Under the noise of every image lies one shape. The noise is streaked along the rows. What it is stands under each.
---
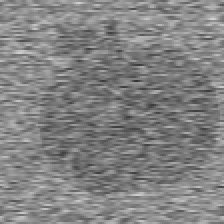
apple
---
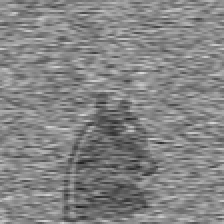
chess knight
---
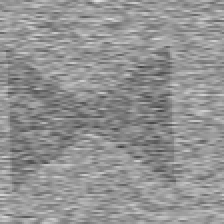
bow tie
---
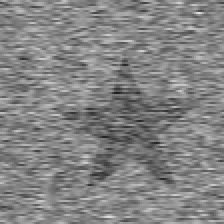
star
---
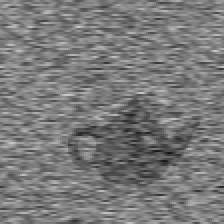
teapot
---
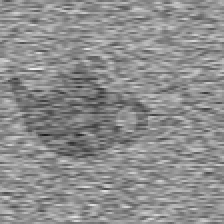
teapot
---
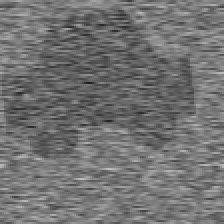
car
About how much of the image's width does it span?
nearly all
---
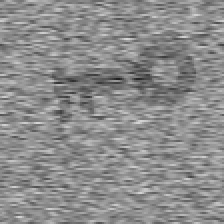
key
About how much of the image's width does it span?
two thirds
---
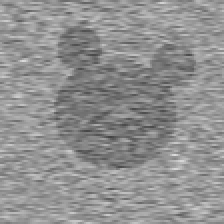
bear's head
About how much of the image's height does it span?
two thirds
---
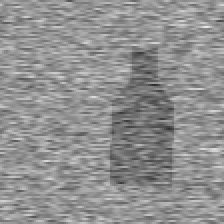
bottle
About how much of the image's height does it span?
two thirds
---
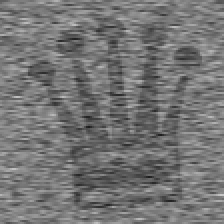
chess queen
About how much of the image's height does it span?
nearly all
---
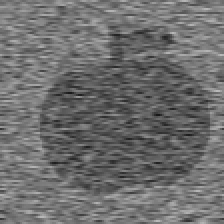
apple
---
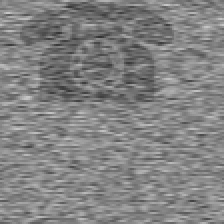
telephone
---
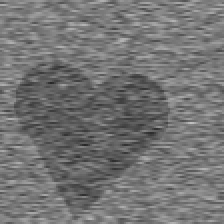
heart
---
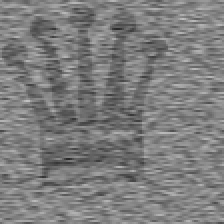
chess queen
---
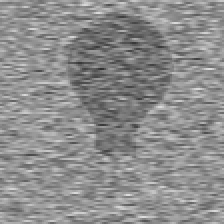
light bulb
